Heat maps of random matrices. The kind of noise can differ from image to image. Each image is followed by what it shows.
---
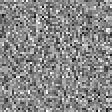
low rank plus noise
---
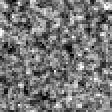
blotchy
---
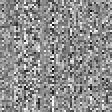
columns of uneven size
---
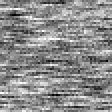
streaked along the rows
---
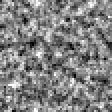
blotchy
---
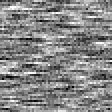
streaked along the rows
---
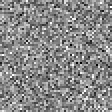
independent entries
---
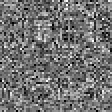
low rank plus noise
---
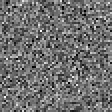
independent entries
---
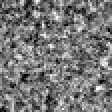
blotchy
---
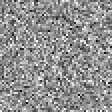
independent entries
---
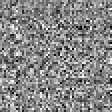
low rank plus noise
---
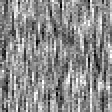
streaked along the columns
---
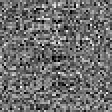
low rank plus noise
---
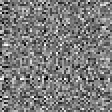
low rank plus noise
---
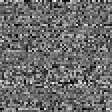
rows of uneven size
